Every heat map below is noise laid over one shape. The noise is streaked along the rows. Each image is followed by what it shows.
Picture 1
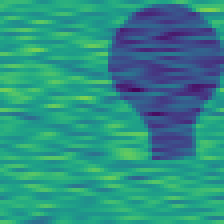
light bulb
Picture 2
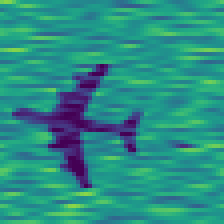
airplane
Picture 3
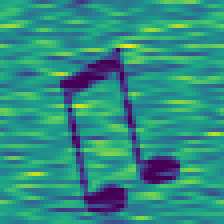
pair of musical notes
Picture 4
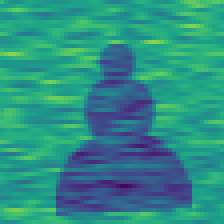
chess pawn
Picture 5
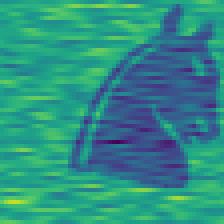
chess knight
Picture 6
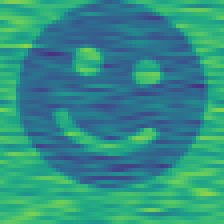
smiling face
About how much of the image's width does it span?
nearly all
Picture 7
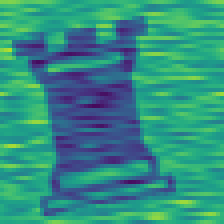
chess rook
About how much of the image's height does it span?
nearly all
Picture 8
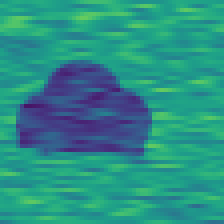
cloud
